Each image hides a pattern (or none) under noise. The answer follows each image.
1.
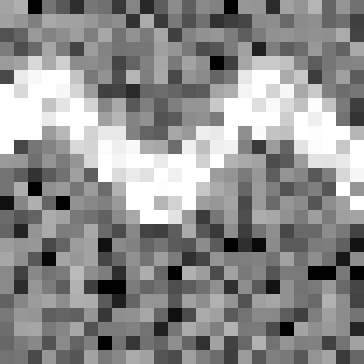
a wavy band
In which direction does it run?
left to right
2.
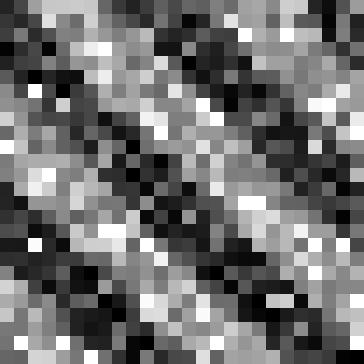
diagonal stripes
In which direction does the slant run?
top left to bottom right
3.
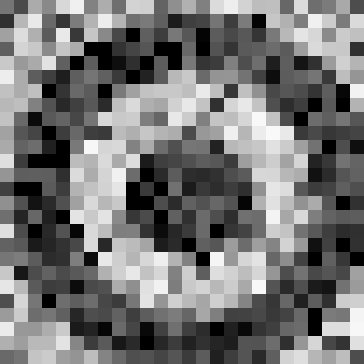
rings round one point
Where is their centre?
centre
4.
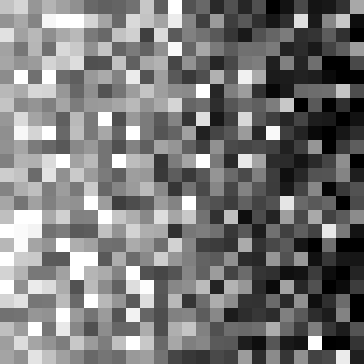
a smooth slope
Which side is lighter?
left
